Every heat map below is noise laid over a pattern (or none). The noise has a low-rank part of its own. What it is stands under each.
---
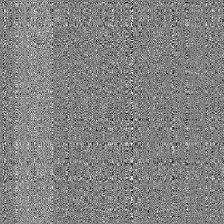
one vertical stripe
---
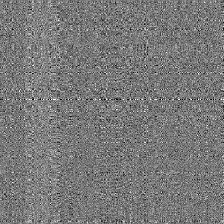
one vertical stripe
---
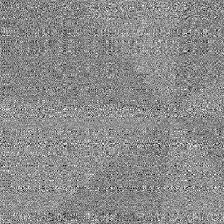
spokes from one point
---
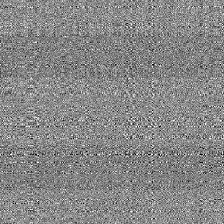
horizontal stripes
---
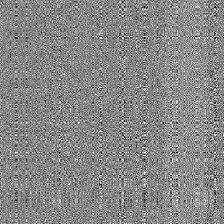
one vertical stripe
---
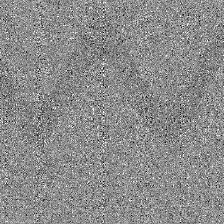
a wavy band
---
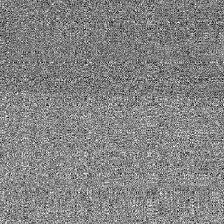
a sharp edge
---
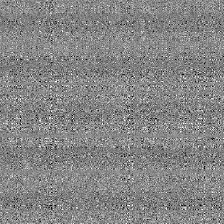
horizontal stripes
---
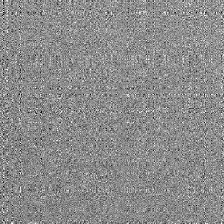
a smooth slope
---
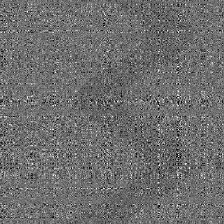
a wavy band
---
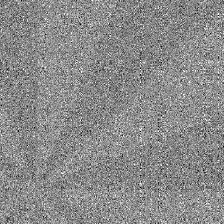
spokes from one point
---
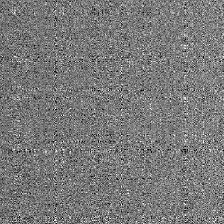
a smooth slope
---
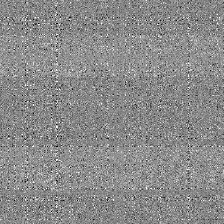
horizontal stripes
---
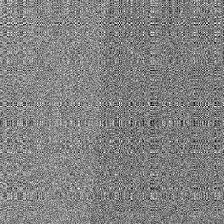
a sharp edge
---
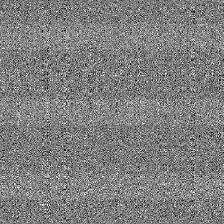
horizontal stripes
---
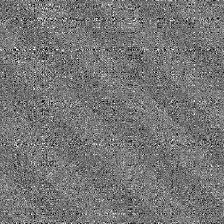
diagonal stripes
